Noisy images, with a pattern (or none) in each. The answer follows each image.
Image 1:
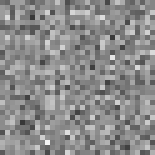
only noise
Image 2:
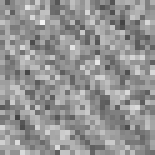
diagonal stripes
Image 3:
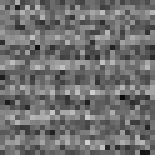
horizontal stripes
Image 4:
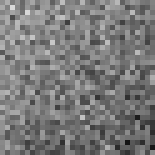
a smooth slope
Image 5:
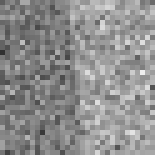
a sharp edge
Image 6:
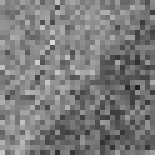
a sharp edge
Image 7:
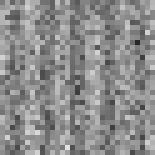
vertical stripes
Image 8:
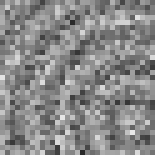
rings round one point
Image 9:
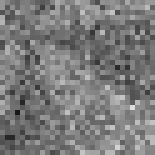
spokes from one point
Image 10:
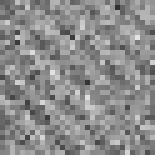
diagonal stripes
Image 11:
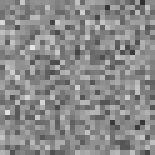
only noise
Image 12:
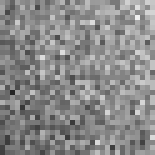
a smooth slope
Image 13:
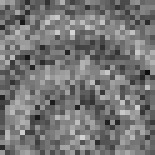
rings round one point
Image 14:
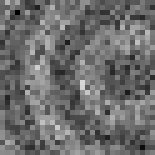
rings round one point
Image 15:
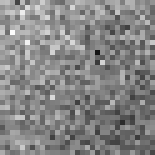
a smooth slope
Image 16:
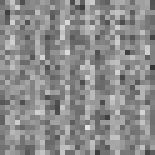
vertical stripes
